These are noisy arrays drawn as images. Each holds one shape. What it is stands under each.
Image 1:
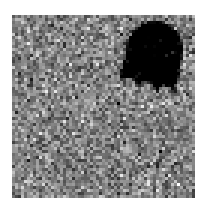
ghost
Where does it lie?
top right
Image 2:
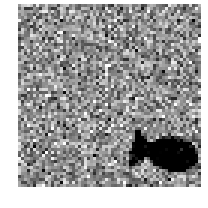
fish
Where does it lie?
bottom right
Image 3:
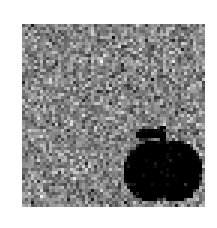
apple
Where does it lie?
bottom right
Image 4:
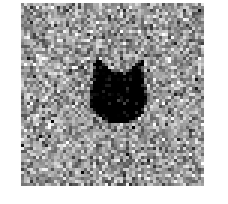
cat's head
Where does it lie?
centre
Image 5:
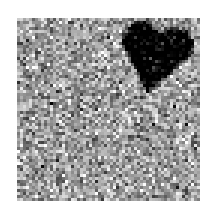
heart
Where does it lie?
top right
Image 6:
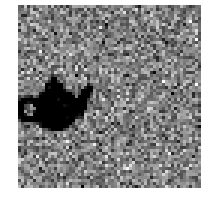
teapot
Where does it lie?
middle left
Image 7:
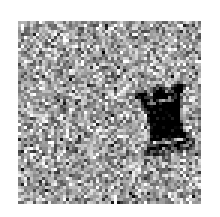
chess rook
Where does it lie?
middle right
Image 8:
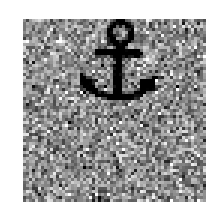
anchor
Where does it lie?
top middle
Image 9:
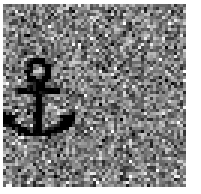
anchor
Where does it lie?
middle left
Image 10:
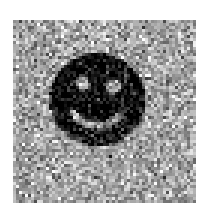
smiling face
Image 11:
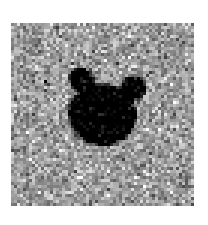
bear's head
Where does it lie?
centre
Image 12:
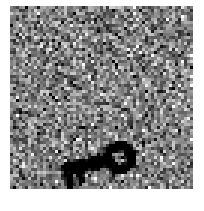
key
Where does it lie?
bottom middle
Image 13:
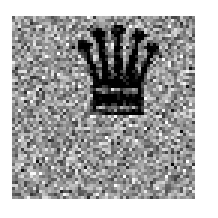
chess queen
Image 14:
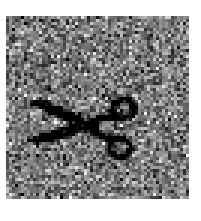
pair of scissors
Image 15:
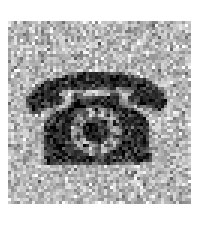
telephone
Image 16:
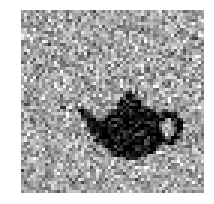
teapot
